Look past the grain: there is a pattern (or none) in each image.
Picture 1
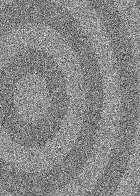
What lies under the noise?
rings round one point
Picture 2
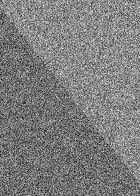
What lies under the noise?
a sharp edge
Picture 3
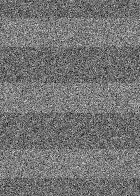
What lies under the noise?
horizontal stripes
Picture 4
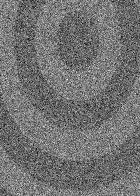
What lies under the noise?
rings round one point
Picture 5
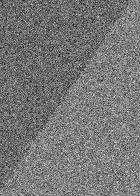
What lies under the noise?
a sharp edge
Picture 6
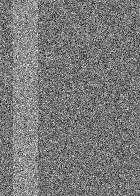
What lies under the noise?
one vertical stripe
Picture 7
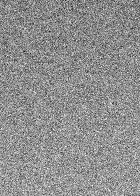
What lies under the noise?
a smooth slope
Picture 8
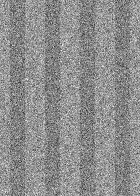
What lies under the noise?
vertical stripes
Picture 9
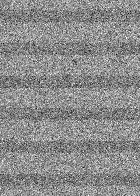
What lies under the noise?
horizontal stripes
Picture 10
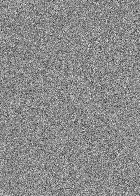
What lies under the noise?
only noise
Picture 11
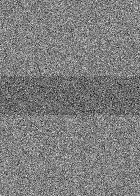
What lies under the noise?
one horizontal stripe
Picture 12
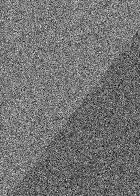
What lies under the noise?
a sharp edge
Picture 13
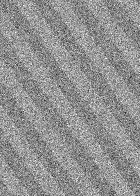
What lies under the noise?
diagonal stripes
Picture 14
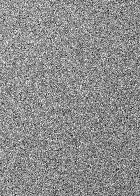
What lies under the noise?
a smooth slope
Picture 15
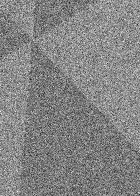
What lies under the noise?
spokes from one point
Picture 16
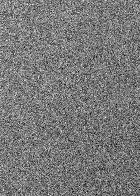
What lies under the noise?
a smooth slope
